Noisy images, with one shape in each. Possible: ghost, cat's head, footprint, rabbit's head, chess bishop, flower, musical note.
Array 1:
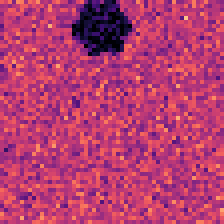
flower
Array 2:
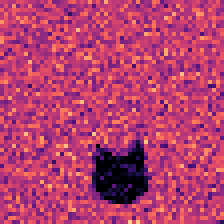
cat's head
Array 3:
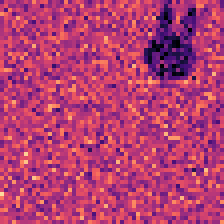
rabbit's head
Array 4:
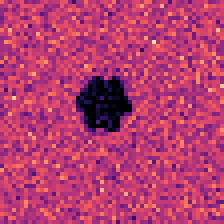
flower
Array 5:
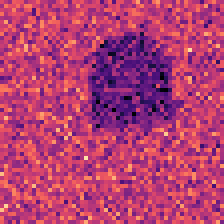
ghost
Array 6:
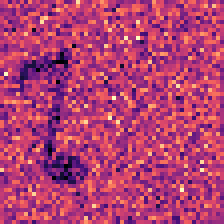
musical note
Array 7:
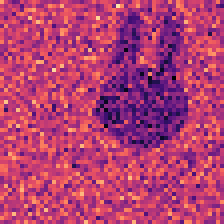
rabbit's head
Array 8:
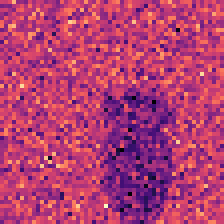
footprint
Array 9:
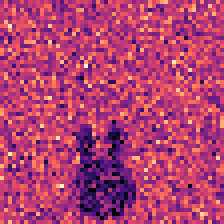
rabbit's head
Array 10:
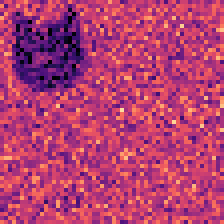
cat's head
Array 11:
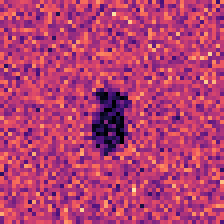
footprint
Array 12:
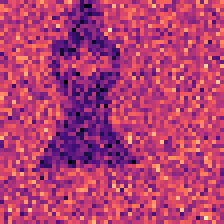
chess bishop
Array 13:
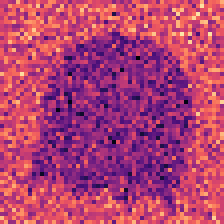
ghost
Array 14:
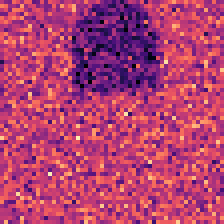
ghost
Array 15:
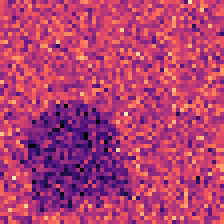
ghost
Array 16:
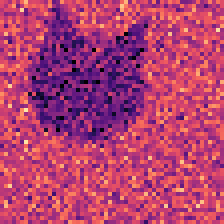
cat's head
